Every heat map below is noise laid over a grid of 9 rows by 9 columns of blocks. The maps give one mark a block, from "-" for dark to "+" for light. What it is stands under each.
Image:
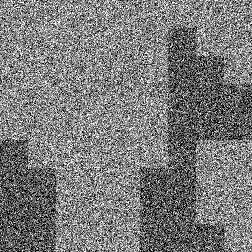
+ + + + + + + + +
+ + + + + + - + +
+ + + + + + - - +
+ + + + + + - - -
+ + + + + + - - -
- + + + + + - + +
- - + + + - - + +
- - + + + - - + +
- - + + + - - - +
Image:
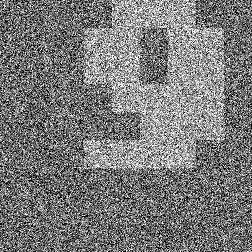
- - - - + + + - -
- - - + + - + + -
- - - + + - + + -
- - - - + + + + -
- - - - - + + + -
- - - + + + + - -
- - - - - - - - -
- - - - - - - - -
- - - - - - - - -
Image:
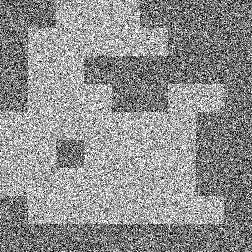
- - + + + - - - -
- + + + + + - - -
- + + - - - - - -
- + + + - - + + -
+ + + + + + + - -
+ + - + + + + - -
+ + + + + + + - -
- + + + + + + + -
- - - - - - - - -
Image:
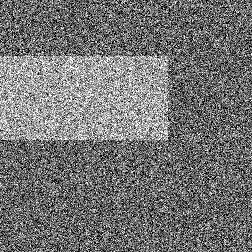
- - - - - - - - -
- - - - - - - - -
+ + + + + + - - -
+ + + + + + - - -
+ + + + + + - - -
- - - - - - - - -
- - - - - - - - -
- - - - - - - - -
- - - - - - - - -
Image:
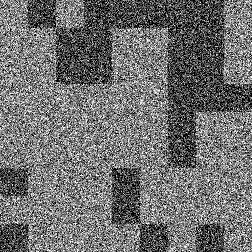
+ - + - - - - - +
+ + - - + + - - +
+ + - - + + - - +
+ + + + + + - - -
+ + + + + + - + +
+ + + + + + - + +
- + + + - + + + +
+ + + + - + + + +
- + + + + - + - +
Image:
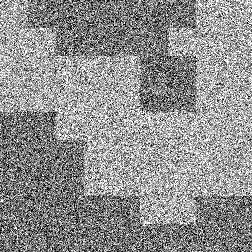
+ - - - - - - + +
+ + - - - - + + +
+ + + + + - - + +
+ + + + + - - + +
- - + + + + + + +
- - - + + + + + +
- - - + + + + + +
- - - - - + + - -
- - - - - - - - -
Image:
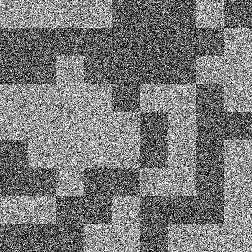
+ + + + - - - + -
- - - - - - - - +
- - + - - - - + +
+ + + + - + + - +
+ + + + + - + - -
- + + + + - + - +
- - + - - + + - +
+ + - - + - - - +
- - - + + - + + +
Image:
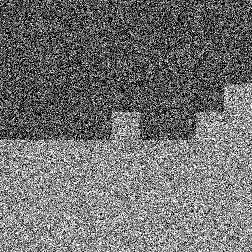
- - - - - - - - -
- - - - - - - - -
- - - - - - - - -
- - - - - - - - +
- - - - + - - + +
+ + + + + + + + +
+ + + + + + + + +
+ + + + + + + + +
+ + + + + + + + +
